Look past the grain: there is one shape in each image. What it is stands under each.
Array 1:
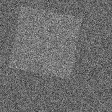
square
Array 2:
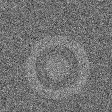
bullseye
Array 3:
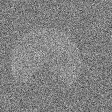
disc with a wedge cut out
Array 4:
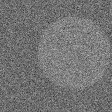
disc
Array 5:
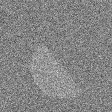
half disc
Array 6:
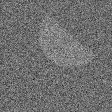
half disc
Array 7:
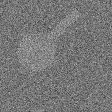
lollipop
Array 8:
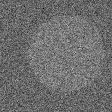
disc
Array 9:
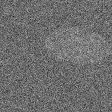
ellipse
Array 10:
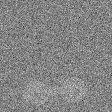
dumbbell
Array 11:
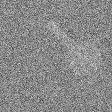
lollipop
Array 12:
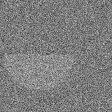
half disc
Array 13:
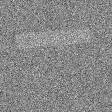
bar
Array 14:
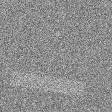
bar
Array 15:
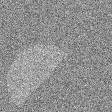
half disc
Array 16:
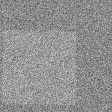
square
